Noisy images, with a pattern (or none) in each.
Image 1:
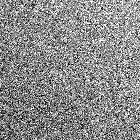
a smooth slope
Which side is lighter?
top right
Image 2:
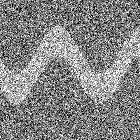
a wavy band
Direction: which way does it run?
left to right
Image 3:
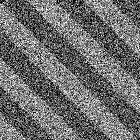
diagonal stripes
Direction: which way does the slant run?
top left to bottom right
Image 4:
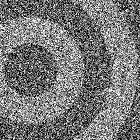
rings round one point
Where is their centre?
middle left
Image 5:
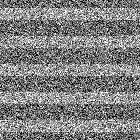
horizontal stripes
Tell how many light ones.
5
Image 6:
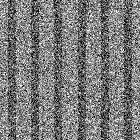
vertical stripes
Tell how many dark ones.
6
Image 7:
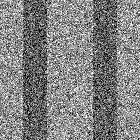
vertical stripes
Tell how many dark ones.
2
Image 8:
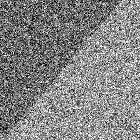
a sharp edge
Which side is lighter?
bottom right
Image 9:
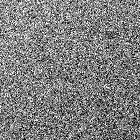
a smooth slope
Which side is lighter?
top left
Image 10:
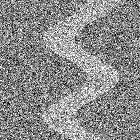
a wavy band
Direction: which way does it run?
top to bottom
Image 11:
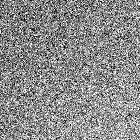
a smooth slope
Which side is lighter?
bottom right
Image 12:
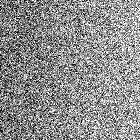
a smooth slope
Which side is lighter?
right
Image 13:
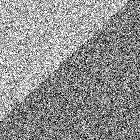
a sharp edge
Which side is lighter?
top left
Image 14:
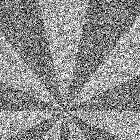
spokes from one point
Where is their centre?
bottom middle
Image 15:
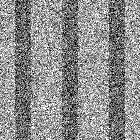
vertical stripes
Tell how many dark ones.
3
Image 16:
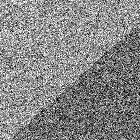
a sharp edge
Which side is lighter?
top left
